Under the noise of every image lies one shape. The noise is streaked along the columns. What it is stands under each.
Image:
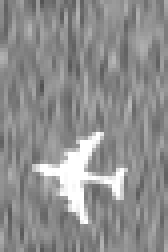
airplane
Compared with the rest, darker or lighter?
lighter
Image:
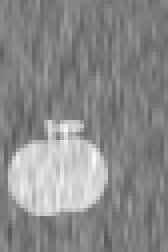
apple
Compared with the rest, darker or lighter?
lighter
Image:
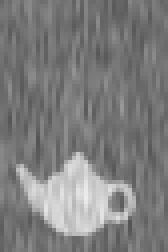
teapot
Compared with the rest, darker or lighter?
lighter
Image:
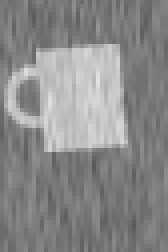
cup
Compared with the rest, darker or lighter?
lighter
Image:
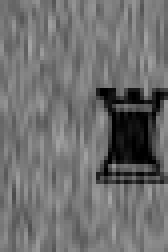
chess rook
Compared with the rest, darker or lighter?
darker
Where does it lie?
middle right
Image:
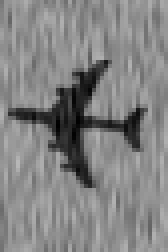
airplane
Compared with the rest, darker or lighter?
darker
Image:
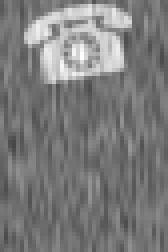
telephone
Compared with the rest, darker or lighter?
lighter
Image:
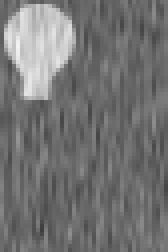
light bulb
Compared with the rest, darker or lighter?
lighter
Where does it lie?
top left
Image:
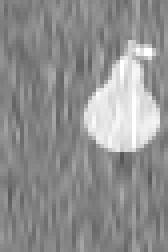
pear
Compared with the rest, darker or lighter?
lighter
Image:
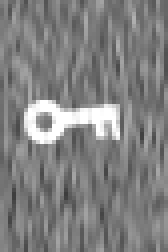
key
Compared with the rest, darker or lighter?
lighter
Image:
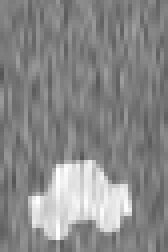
car
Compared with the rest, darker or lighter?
lighter
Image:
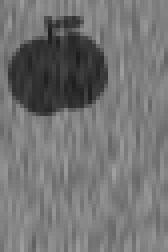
apple
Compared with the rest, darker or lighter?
darker
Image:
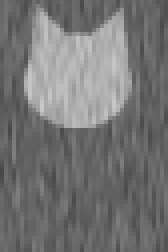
cat's head
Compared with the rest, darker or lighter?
lighter
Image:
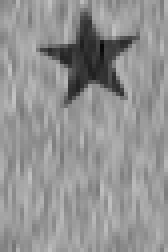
star
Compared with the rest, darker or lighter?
darker
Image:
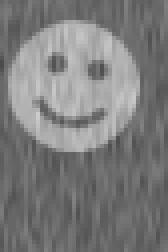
smiling face
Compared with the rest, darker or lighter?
lighter
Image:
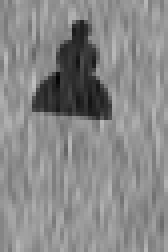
chess pawn
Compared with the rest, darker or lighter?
darker
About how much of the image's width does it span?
half
